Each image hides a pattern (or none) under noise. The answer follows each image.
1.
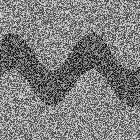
a wavy band
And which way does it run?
left to right
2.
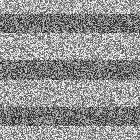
horizontal stripes
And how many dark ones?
3
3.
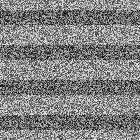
horizontal stripes
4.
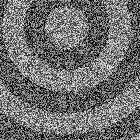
rings round one point
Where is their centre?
top middle
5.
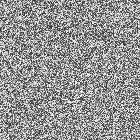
only noise
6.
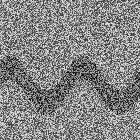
a wavy band
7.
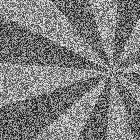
spokes from one point
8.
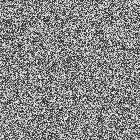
only noise
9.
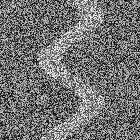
a wavy band
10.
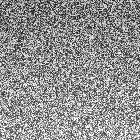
a smooth slope
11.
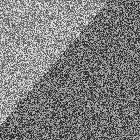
a sharp edge
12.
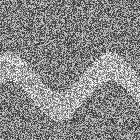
a wavy band
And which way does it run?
left to right
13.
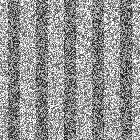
vertical stripes
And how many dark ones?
5
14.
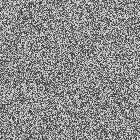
only noise
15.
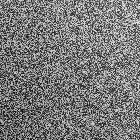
a smooth slope
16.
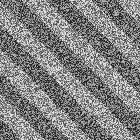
diagonal stripes
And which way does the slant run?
top left to bottom right
